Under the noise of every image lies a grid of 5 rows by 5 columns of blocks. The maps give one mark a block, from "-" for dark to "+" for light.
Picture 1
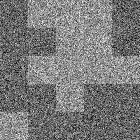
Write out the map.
-+++-
--++-
-++++
--+--
+----
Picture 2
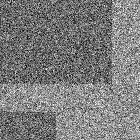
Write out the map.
----+
----+
----+
+++++
--+++
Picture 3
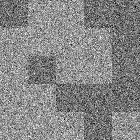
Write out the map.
-++--
++++-
+-++-
++---
+++-+
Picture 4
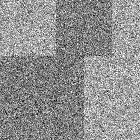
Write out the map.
++--+
++--+
---++
---++
---++
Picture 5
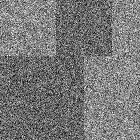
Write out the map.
++--+
++--+
---++
---++
---++
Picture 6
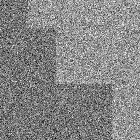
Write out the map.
-++++
--+++
--+++
----+
----+
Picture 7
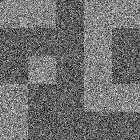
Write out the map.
++-++
---+-
-+-+-
+--++
+----
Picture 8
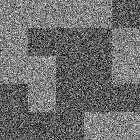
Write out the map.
++++-
+---+
++--+
-+---
---++
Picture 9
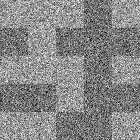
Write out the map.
+++-+
-+---
+++-+
--+--
++--+
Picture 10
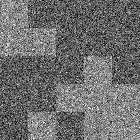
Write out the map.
+----
++---
---+-
--+++
-+-++
